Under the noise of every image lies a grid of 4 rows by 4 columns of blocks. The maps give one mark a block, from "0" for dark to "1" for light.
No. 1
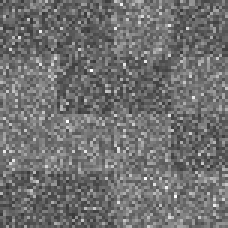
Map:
0 0 1 0
1 0 0 1
1 1 1 0
0 0 1 1
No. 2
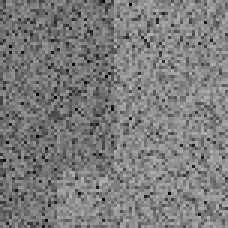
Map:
0 0 1 1
0 0 1 1
0 0 1 1
0 1 1 1
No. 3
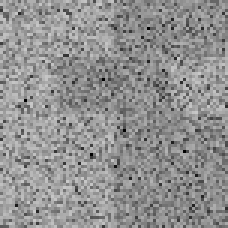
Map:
1 1 0 0
1 0 0 1
1 1 0 0
1 1 0 0
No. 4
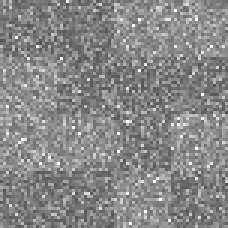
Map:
0 0 1 1
1 0 0 0
1 1 0 1
0 0 1 0
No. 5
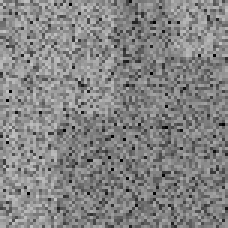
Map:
1 1 0 1
1 1 0 0
1 0 0 0
1 0 0 0
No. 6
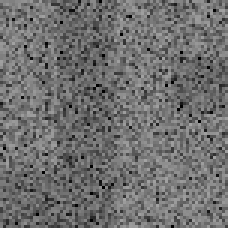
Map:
1 0 1 1
1 0 1 0
1 0 1 1
0 0 1 1
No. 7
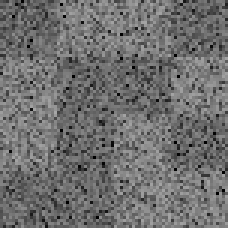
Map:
0 1 1 0
1 0 0 1
1 0 1 0
0 0 1 1
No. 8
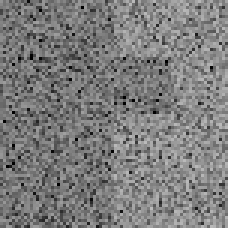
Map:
0 0 1 1
0 0 0 1
0 0 1 1
0 0 1 1
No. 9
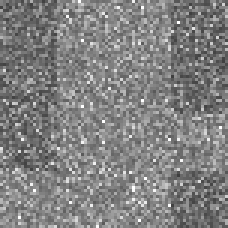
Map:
0 1 1 0
0 1 1 0
0 1 1 1
1 1 1 0
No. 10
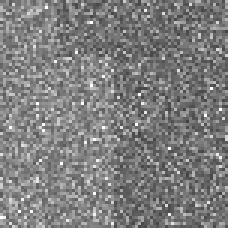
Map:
1 0 0 0
1 1 0 0
1 1 0 0
1 1 0 0
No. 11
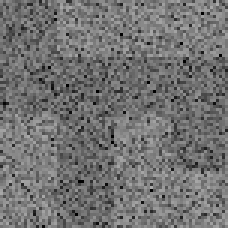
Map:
0 1 1 1
0 0 0 0
1 0 1 0
1 0 1 1
